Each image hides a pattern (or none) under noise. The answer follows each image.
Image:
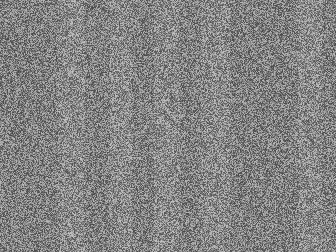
bands of columns
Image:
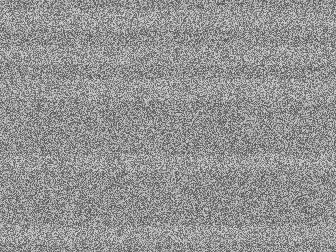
bands of rows
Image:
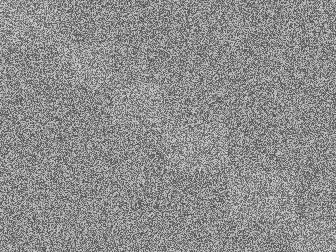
blocks along the diagonal
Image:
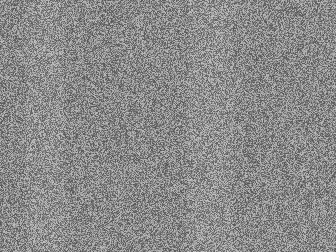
bands of columns
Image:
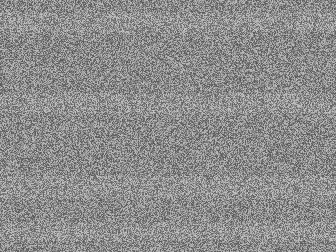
bands of rows
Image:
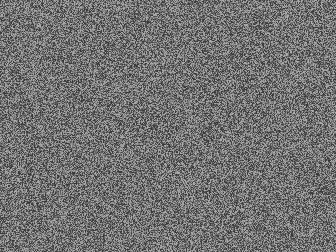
only noise
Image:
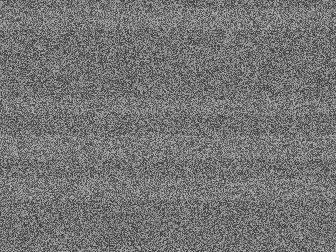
bands of rows
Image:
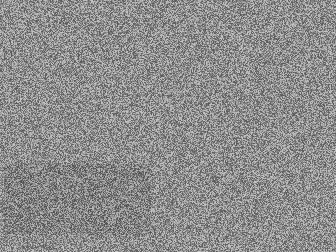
one block
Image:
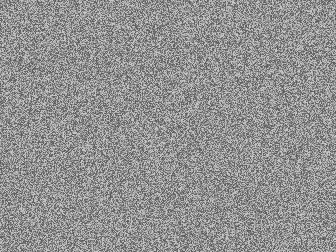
only noise
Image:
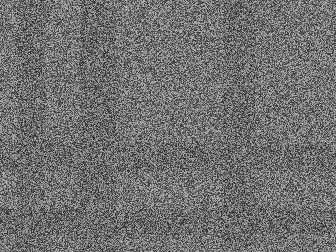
bands of rows crossing bands of columns
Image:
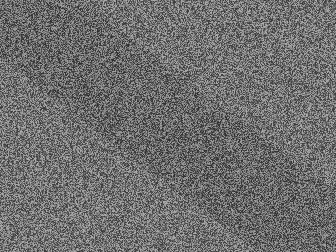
a diagonal band
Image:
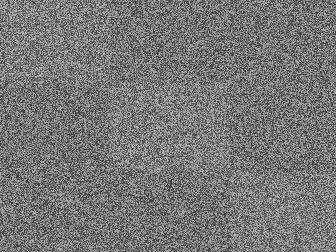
blocks along the diagonal
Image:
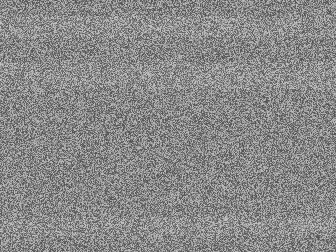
bands of rows
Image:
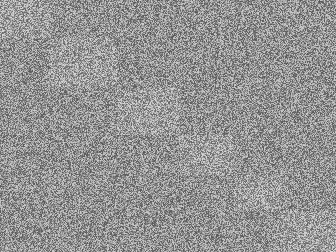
blocks along the diagonal
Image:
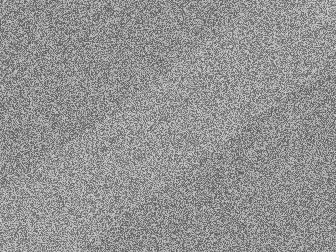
a diagonal band
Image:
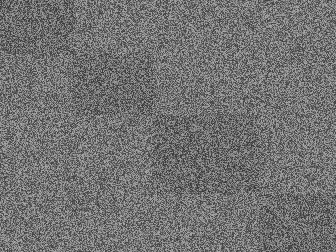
blocks along the diagonal
